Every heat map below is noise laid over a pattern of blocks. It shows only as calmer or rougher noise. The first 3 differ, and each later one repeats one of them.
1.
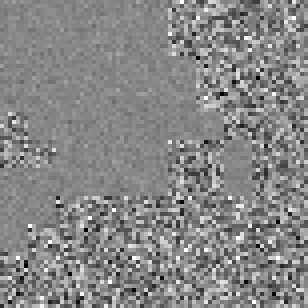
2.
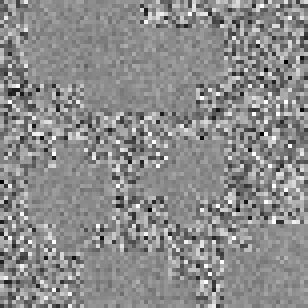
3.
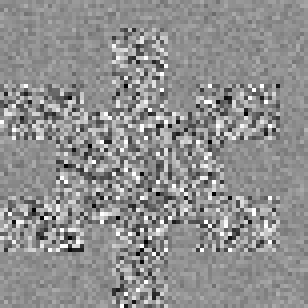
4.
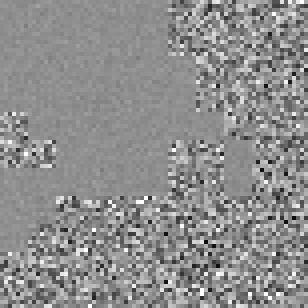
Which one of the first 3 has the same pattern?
1
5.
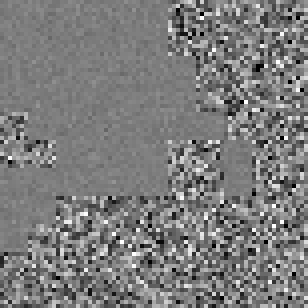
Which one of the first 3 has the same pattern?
1
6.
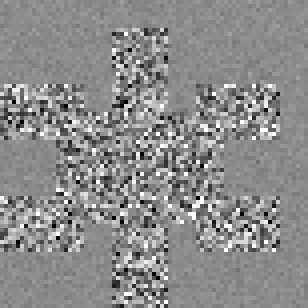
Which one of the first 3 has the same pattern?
3
